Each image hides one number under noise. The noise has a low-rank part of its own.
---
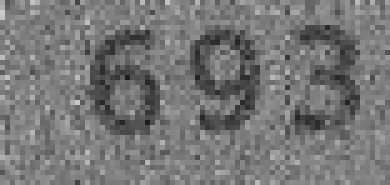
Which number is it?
693
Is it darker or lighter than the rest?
darker
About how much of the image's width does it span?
two thirds
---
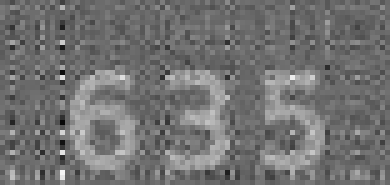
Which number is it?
635
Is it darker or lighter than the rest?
lighter
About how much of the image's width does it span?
two thirds
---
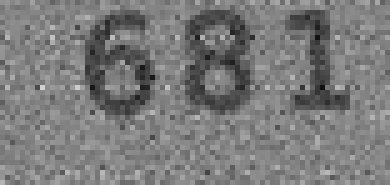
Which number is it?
681
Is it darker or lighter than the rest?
darker
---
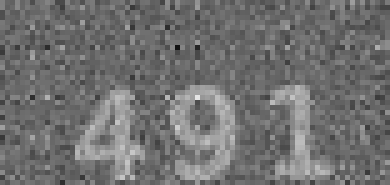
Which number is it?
491
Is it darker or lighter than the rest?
lighter
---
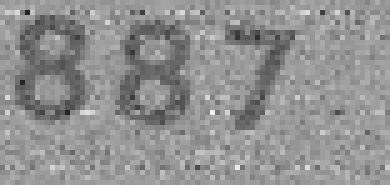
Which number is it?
887
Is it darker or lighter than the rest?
darker
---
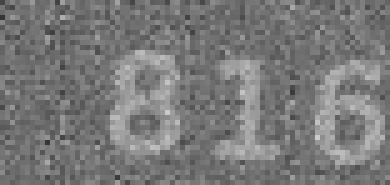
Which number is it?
816
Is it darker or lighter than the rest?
lighter
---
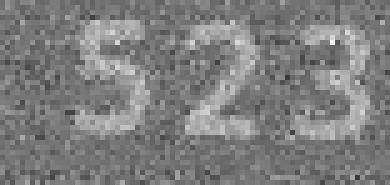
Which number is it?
523
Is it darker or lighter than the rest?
lighter
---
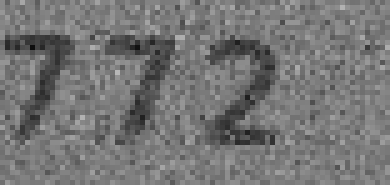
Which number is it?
772
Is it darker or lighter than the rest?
darker
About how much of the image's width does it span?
two thirds
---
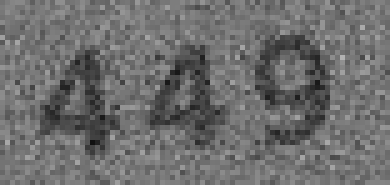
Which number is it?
449
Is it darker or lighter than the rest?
darker
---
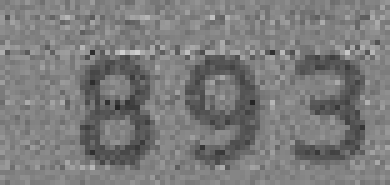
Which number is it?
893
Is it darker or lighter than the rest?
darker
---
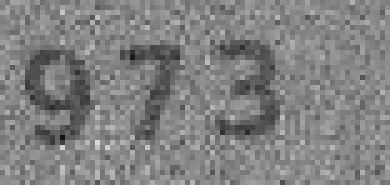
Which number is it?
973
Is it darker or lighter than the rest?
darker
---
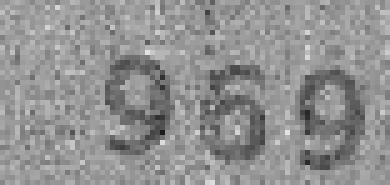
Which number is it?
969
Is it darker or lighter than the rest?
darker
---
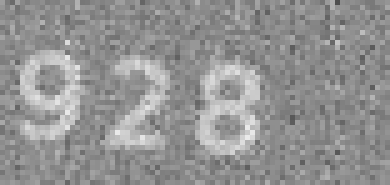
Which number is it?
928
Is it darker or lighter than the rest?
lighter
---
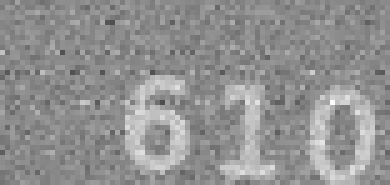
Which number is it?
610
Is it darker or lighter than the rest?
lighter
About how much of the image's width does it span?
two thirds
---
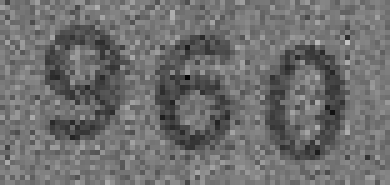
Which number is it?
960
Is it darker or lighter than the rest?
darker
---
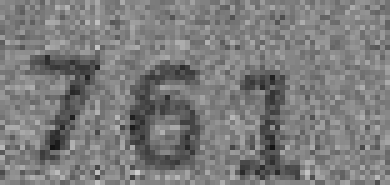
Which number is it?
761
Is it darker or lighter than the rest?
darker
